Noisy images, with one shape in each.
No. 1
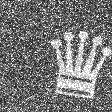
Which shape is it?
chess queen
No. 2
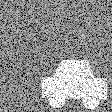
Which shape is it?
car
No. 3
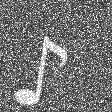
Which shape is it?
musical note
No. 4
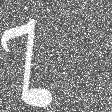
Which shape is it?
musical note
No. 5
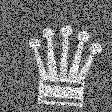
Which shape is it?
chess queen
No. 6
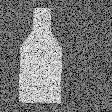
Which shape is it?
bottle
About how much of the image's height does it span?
nearly all
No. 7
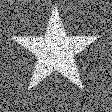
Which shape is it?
star
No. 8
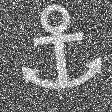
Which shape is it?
anchor
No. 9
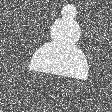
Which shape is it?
chess pawn
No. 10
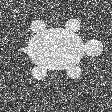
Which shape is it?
turtle
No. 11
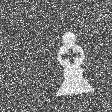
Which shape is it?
chess bishop
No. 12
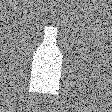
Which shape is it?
bottle
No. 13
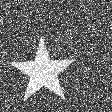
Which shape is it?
star
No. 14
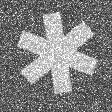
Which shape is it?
asterisk
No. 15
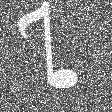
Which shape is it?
musical note
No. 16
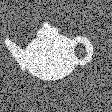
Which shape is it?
teapot
